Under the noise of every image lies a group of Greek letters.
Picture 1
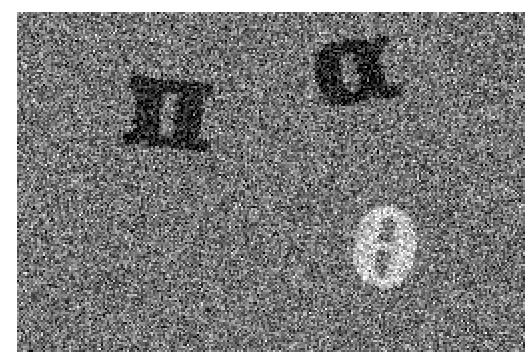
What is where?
top left: dark pi; top right: dark alpha; bottom right: light theta
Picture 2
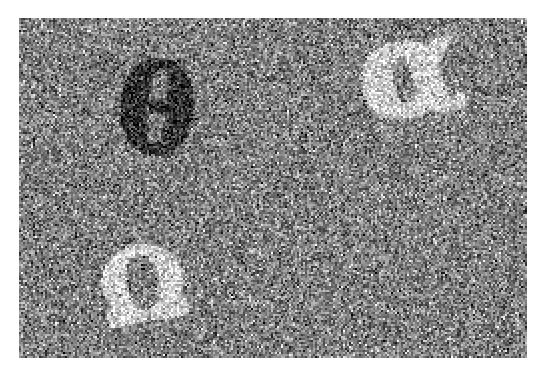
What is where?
top left: dark theta; top right: light alpha; bottom left: light omega
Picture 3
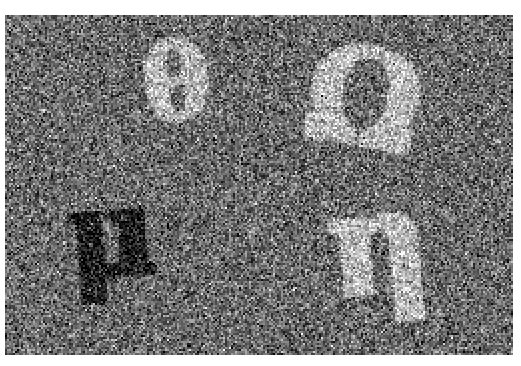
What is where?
top left: light theta; top right: light omega; bottom left: dark mu; bottom right: light eta
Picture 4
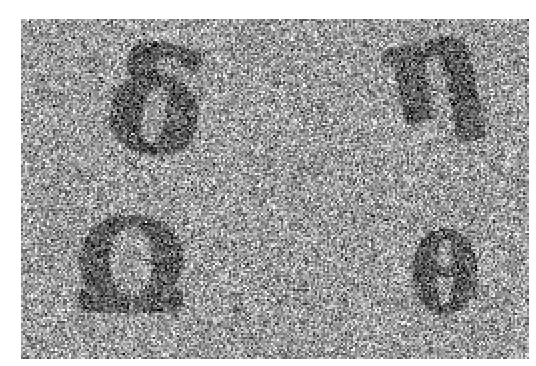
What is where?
top left: dark delta; top right: dark eta; bottom left: dark omega; bottom right: dark theta
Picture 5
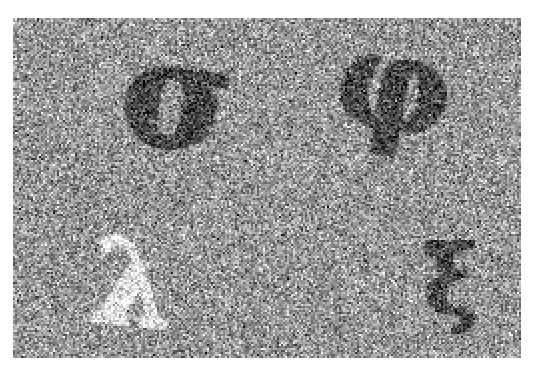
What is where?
top left: dark sigma; top right: dark phi; bottom left: light lambda; bottom right: dark xi
